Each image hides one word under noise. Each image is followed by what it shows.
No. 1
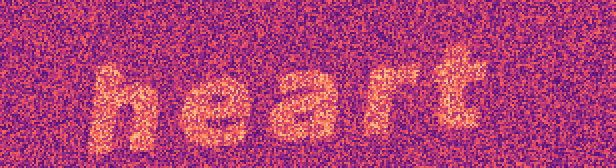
heart
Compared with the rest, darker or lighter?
lighter
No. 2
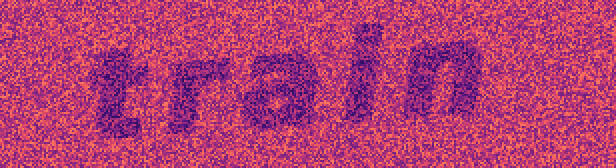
train
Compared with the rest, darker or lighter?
darker
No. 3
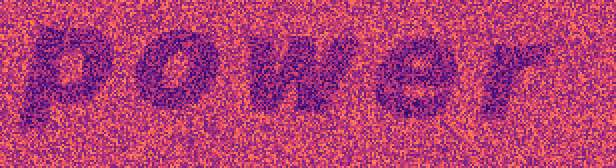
power
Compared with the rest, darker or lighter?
darker
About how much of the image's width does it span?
nearly all
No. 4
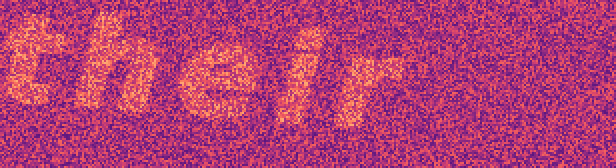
their
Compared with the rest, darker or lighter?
lighter
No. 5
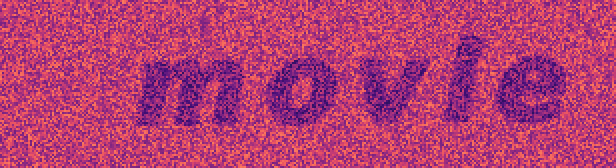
movie
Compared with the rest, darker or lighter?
darker
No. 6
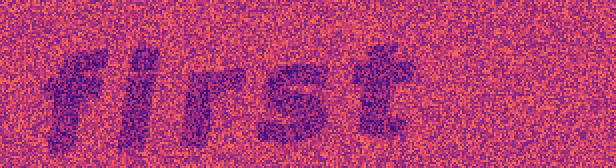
first
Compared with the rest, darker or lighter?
darker
